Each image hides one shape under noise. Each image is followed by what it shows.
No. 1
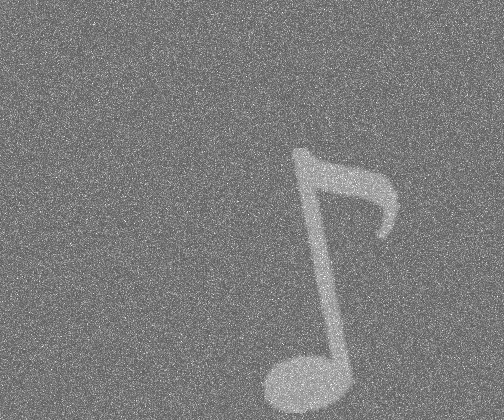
musical note
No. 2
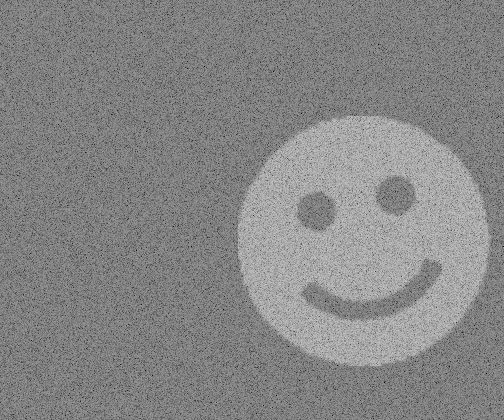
smiling face
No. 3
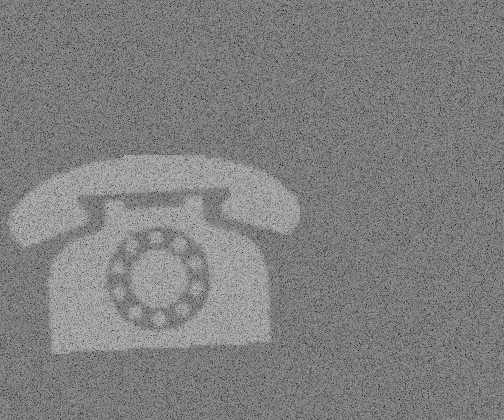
telephone
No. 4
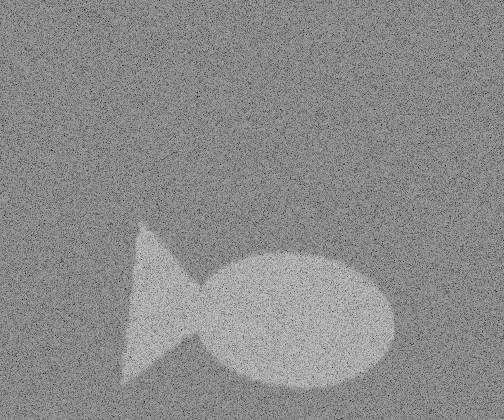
fish
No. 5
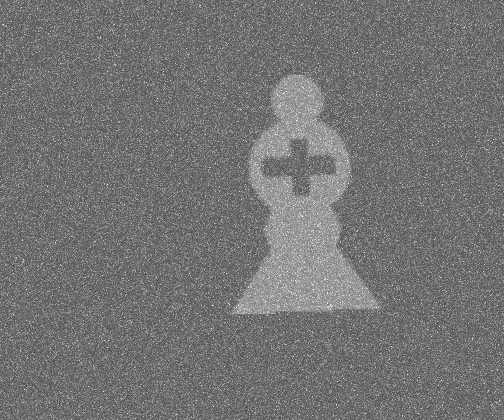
chess bishop
